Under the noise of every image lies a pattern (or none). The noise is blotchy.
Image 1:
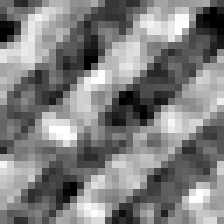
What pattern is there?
diagonal stripes
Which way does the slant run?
bottom left to top right
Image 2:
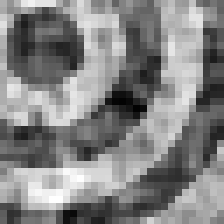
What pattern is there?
rings round one point
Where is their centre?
top left
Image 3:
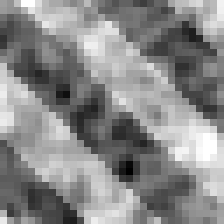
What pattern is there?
diagonal stripes
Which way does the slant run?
top left to bottom right
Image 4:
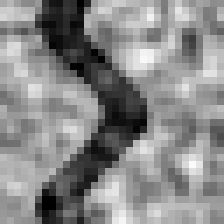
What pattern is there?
a wavy band
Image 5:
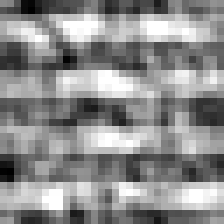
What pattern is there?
horizontal stripes
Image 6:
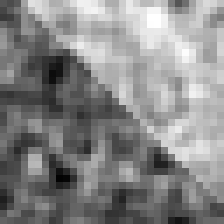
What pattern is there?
a sharp edge
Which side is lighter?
top right
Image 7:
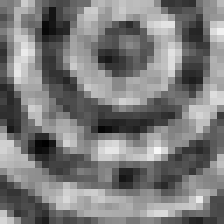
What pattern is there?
rings round one point
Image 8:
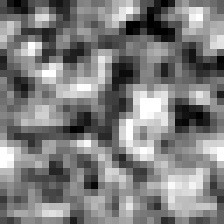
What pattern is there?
only noise
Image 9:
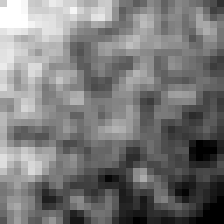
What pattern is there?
a smooth slope
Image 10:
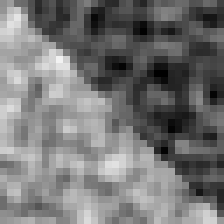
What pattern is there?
a sharp edge
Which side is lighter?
bottom left
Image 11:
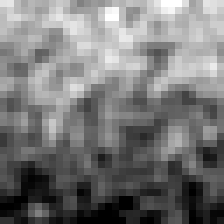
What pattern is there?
a smooth slope
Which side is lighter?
top
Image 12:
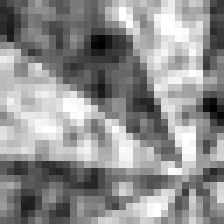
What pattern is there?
spokes from one point
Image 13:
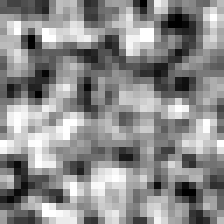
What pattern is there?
only noise
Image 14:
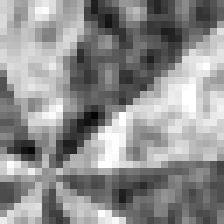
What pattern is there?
spokes from one point
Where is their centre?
bottom left
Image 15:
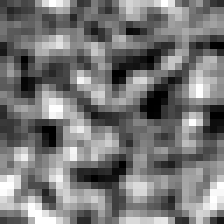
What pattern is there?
only noise
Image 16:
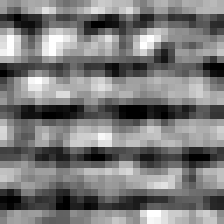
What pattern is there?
horizontal stripes
